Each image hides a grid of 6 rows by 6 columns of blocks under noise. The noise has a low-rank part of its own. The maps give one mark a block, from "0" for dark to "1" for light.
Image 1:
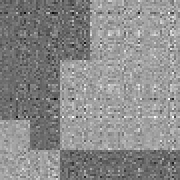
0 0 0 1 1 1
0 0 0 1 1 1
0 0 1 1 1 1
0 0 1 1 1 1
1 0 1 1 1 1
1 1 0 0 0 0
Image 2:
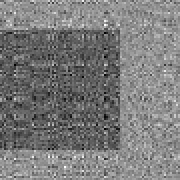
1 1 1 1 1 1
0 0 0 0 1 1
0 0 0 0 1 1
0 0 0 0 1 1
0 0 0 0 1 1
1 1 1 1 1 1
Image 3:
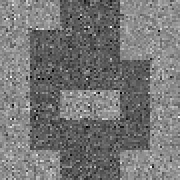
1 1 0 0 1 1
1 0 0 0 1 1
1 0 0 0 0 1
1 0 1 1 0 1
1 0 0 0 0 1
1 1 0 0 1 1
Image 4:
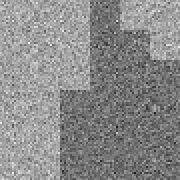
1 1 1 0 1 1
1 1 1 0 0 1
1 1 1 0 0 0
1 1 0 0 0 0
1 1 0 0 0 0
1 1 0 0 0 0
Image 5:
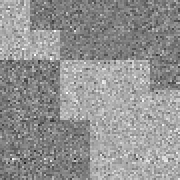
1 0 0 0 0 0
1 1 0 0 0 0
0 0 1 1 1 0
0 0 1 1 1 1
0 0 0 1 1 1
0 0 0 1 1 1
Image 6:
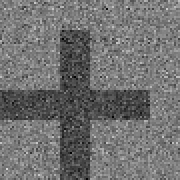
1 1 1 1 1 1
1 1 0 1 1 1
1 1 0 1 1 1
0 0 0 0 0 1
1 1 0 1 1 1
1 1 0 1 1 1
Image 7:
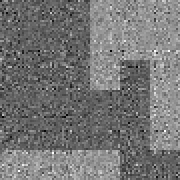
0 0 0 1 1 1
0 0 0 1 1 1
0 0 0 1 0 1
0 0 0 0 0 1
0 0 0 0 0 1
1 1 1 1 0 0
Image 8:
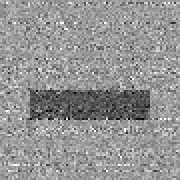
1 1 1 1 1 1
1 1 1 1 1 1
1 1 1 1 1 1
1 0 0 0 0 1
1 1 1 1 1 1
1 1 1 1 1 1
